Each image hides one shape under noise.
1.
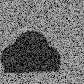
dark cloud
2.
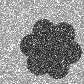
dark flower
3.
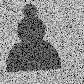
dark chess pawn
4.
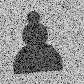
dark chess pawn
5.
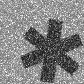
dark asterisk
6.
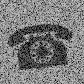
dark telephone
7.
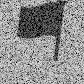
dark flag
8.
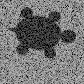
dark turtle
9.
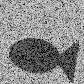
dark fish
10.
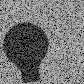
dark light bulb
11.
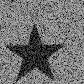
dark star
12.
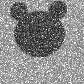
dark bear's head
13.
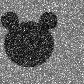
dark bear's head
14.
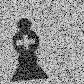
dark chess bishop
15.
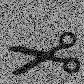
dark pair of scissors
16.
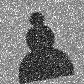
dark chess pawn
